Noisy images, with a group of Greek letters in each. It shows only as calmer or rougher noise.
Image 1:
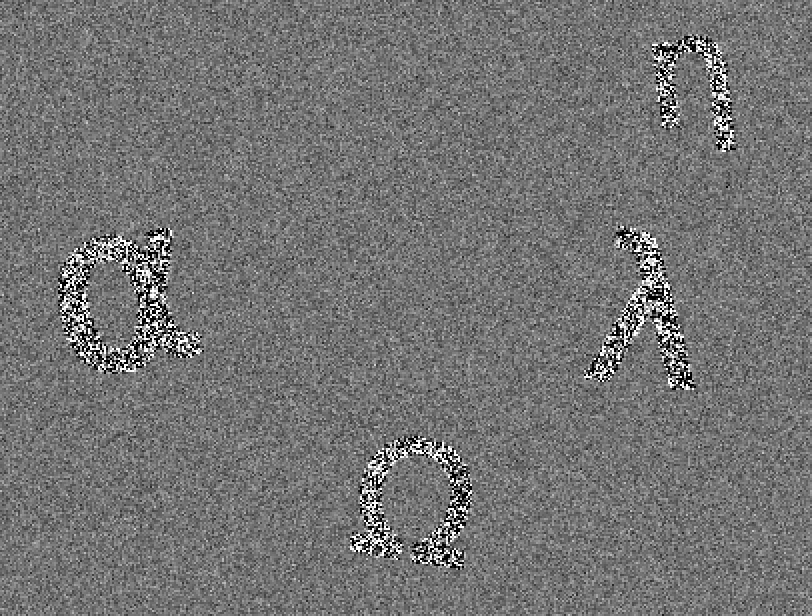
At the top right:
eta
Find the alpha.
middle left
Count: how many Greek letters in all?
4
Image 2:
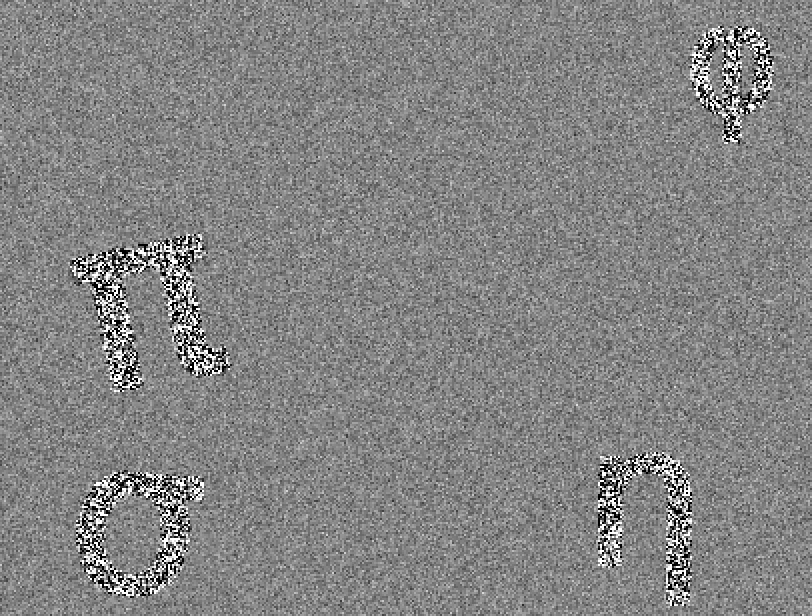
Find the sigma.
bottom left
